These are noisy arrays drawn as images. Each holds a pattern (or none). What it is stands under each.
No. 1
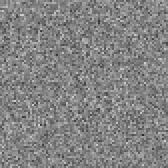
only noise
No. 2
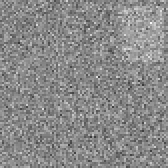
one block
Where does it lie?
top right
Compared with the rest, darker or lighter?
lighter
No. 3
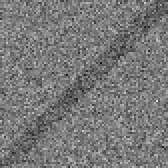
a diagonal band
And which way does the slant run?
bottom left to top right
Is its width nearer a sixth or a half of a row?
a sixth
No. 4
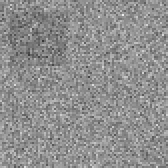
one block
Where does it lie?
top left
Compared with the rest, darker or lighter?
darker
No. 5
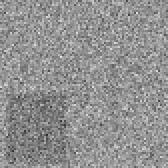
one block
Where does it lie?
bottom left
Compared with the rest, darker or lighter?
darker
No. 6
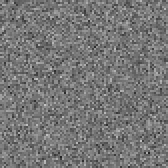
only noise
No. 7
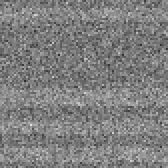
bands of rows
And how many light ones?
4
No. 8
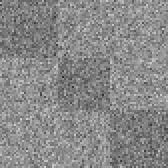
blocks along the diagonal
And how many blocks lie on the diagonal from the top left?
3
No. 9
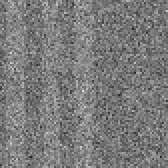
bands of columns
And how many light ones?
3
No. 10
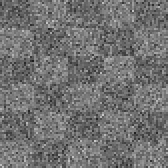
a checkerboard
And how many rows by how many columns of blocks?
6 by 5
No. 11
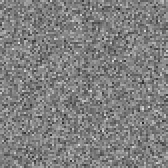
only noise
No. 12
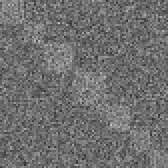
blocks along the diagonal
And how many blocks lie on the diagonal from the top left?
7
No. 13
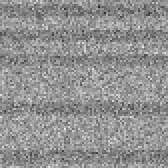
bands of rows
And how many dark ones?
5
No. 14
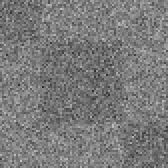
blocks along the diagonal
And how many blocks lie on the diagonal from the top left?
3
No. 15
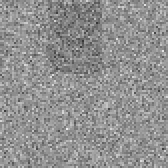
one block
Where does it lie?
top middle
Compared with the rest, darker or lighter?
darker
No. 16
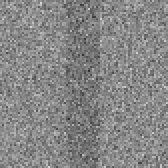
one band of columns
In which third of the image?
middle
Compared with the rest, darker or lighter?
darker
